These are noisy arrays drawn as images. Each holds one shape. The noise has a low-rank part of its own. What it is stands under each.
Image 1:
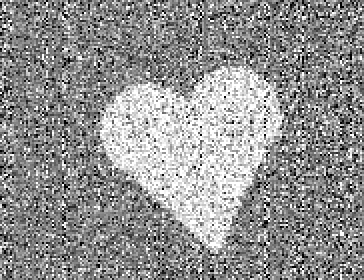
heart
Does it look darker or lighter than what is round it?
lighter
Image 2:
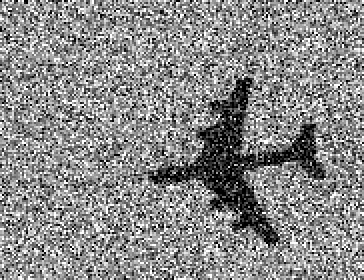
airplane
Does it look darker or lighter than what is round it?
darker
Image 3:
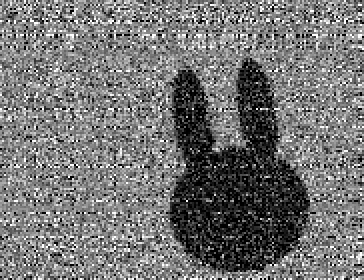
rabbit's head
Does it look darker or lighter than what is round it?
darker
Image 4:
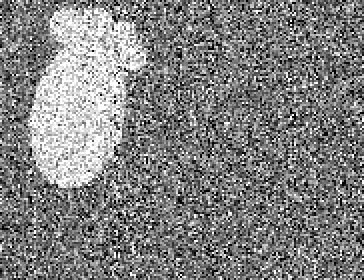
footprint
